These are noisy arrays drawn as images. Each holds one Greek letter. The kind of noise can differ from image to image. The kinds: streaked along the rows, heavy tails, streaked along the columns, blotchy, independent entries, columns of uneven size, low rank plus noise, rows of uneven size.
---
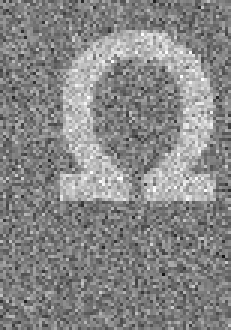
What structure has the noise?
independent entries
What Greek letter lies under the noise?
omega
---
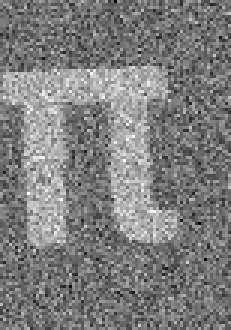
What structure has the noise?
independent entries
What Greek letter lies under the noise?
pi
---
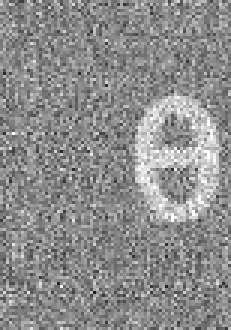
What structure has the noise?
low rank plus noise
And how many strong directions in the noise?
five to eight
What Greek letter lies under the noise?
theta
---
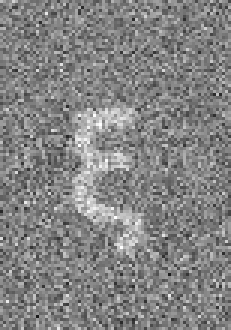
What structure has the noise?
low rank plus noise
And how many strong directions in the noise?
one
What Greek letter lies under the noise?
xi
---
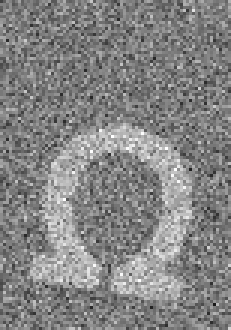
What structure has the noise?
independent entries
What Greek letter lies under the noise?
omega
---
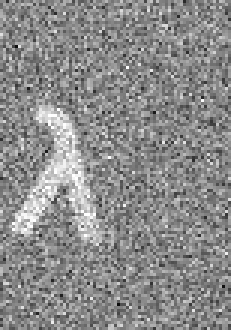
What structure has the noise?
independent entries
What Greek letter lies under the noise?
lambda
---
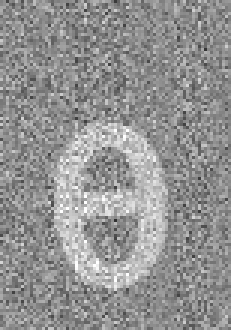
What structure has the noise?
columns of uneven size
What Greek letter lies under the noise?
theta
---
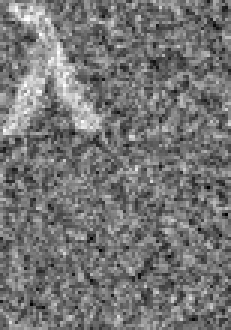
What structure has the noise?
blotchy
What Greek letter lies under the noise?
lambda
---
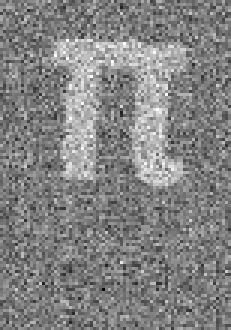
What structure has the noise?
low rank plus noise
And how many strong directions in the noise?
five to eight
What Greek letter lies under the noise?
pi
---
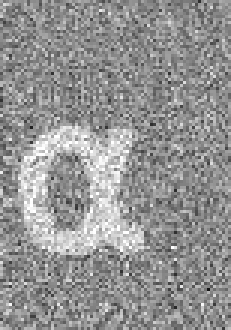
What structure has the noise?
low rank plus noise
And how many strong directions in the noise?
two
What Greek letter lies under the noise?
alpha
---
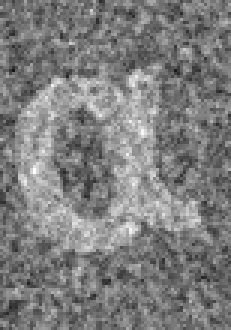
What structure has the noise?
blotchy
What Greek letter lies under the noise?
alpha
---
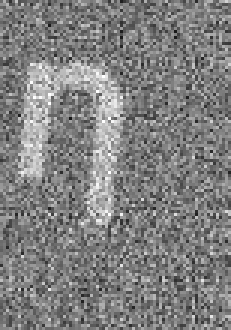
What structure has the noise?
low rank plus noise
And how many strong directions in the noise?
three or four
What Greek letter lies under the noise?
eta
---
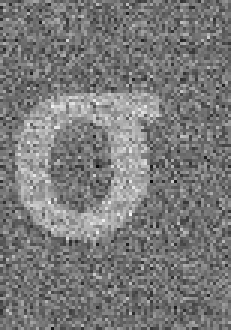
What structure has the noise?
low rank plus noise
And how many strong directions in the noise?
two
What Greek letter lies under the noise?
sigma
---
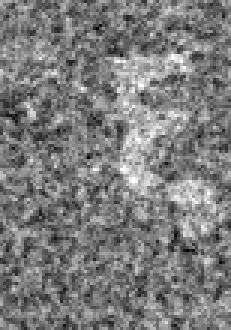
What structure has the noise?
blotchy
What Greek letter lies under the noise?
xi
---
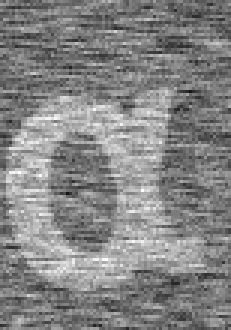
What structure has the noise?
streaked along the rows
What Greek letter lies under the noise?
alpha
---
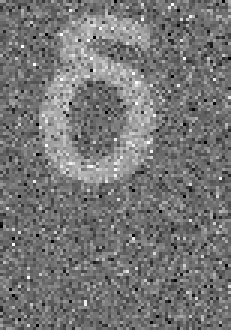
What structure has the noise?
heavy tails
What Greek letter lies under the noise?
delta
